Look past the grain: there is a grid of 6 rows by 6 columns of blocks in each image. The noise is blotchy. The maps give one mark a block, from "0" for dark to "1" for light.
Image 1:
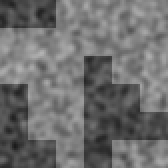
0 0 1 1 1 1
1 1 1 1 1 1
1 1 1 0 1 1
0 1 1 0 0 1
0 1 1 0 0 0
0 0 1 0 1 1
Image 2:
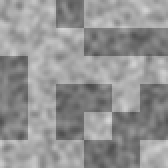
1 1 0 1 1 1
1 1 1 0 0 0
0 1 1 1 1 1
0 1 0 0 1 0
0 1 0 1 0 0
1 1 1 0 0 1
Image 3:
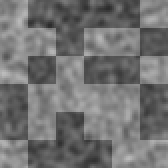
1 0 0 0 0 1
1 1 0 1 1 0
1 0 1 0 0 1
0 1 1 1 1 0
0 1 0 1 1 0
1 0 0 0 1 1
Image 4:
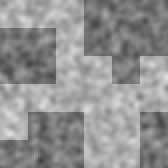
1 1 1 0 0 0
0 0 1 0 0 0
0 0 1 1 0 1
1 1 1 1 1 1
1 0 0 1 1 0
0 0 0 1 1 0
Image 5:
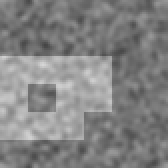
0 0 0 0 0 0
0 0 0 0 0 0
1 1 1 1 0 0
1 0 1 1 0 0
1 1 1 0 0 0
0 0 0 0 0 0
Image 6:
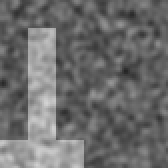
0 0 0 0 0 0
0 1 0 0 0 0
0 1 0 0 0 0
0 1 0 0 0 0
0 1 0 0 0 0
1 1 1 0 0 0
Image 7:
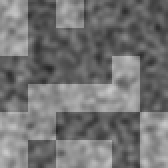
1 0 1 0 0 0
1 0 0 0 0 0
0 0 0 0 1 0
0 1 1 1 1 0
1 1 0 0 0 1
1 0 1 1 0 1
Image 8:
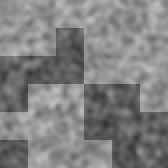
1 1 1 1 1 1
1 1 0 1 1 1
0 0 0 1 1 1
0 1 1 0 0 1
1 1 1 0 0 0
0 1 1 1 0 0
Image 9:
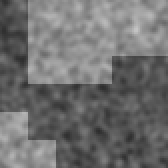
0 1 1 1 1 1
0 1 1 1 1 1
0 1 1 1 0 0
0 0 0 0 0 0
1 0 0 0 0 0
1 1 0 0 0 0
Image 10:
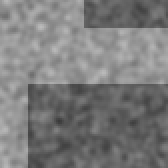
1 1 1 0 0 0
1 1 1 1 1 1
1 1 1 1 1 1
1 0 0 0 0 0
1 0 0 0 0 0
1 0 0 0 0 0
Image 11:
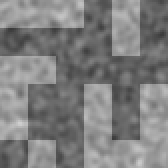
1 1 1 0 1 0
0 0 0 0 1 0
1 1 0 0 0 0
1 0 0 1 0 1
1 0 0 1 0 1
0 1 0 1 1 1
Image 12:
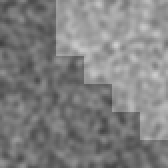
0 0 1 1 1 1
0 0 1 1 1 1
0 0 0 1 1 1
0 0 0 0 1 1
0 0 0 0 0 1
0 0 0 0 0 0
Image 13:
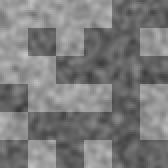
1 1 1 1 0 0
1 0 1 0 0 1
1 1 0 0 0 0
0 1 1 1 0 1
1 0 0 0 0 1
0 1 0 1 0 0
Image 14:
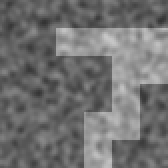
0 0 0 0 0 0
0 0 1 1 1 1
0 0 0 0 1 1
0 0 0 0 1 0
0 0 0 1 1 0
0 0 0 1 0 0
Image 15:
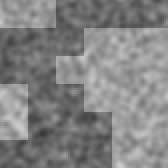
1 1 0 0 0 0
0 0 0 1 1 1
0 0 1 1 1 1
1 0 0 1 1 1
1 0 0 0 1 1
0 0 0 0 1 1
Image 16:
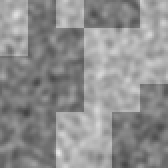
1 0 1 0 0 1
1 0 0 1 1 1
0 0 0 1 1 1
0 0 0 1 1 0
0 0 1 1 0 0
0 0 1 1 0 0
